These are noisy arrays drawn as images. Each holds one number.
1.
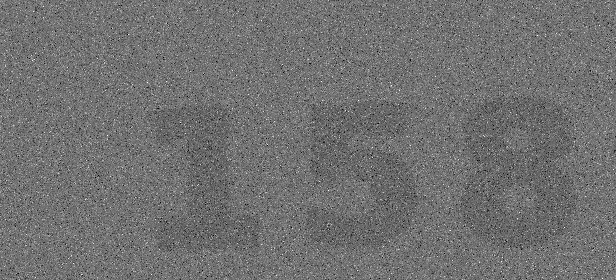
158
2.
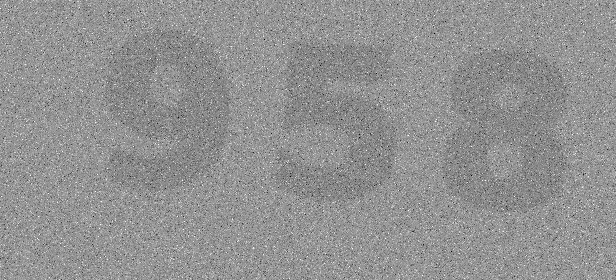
958
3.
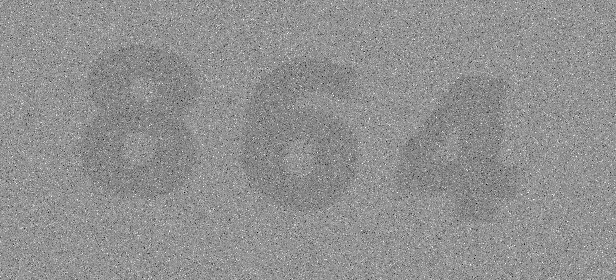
864
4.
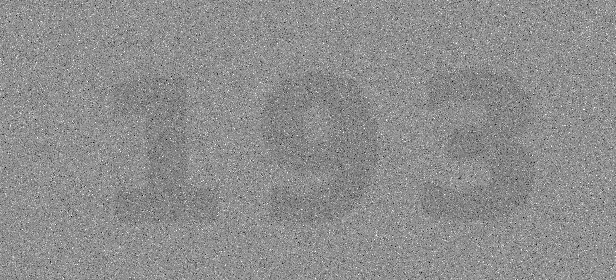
193
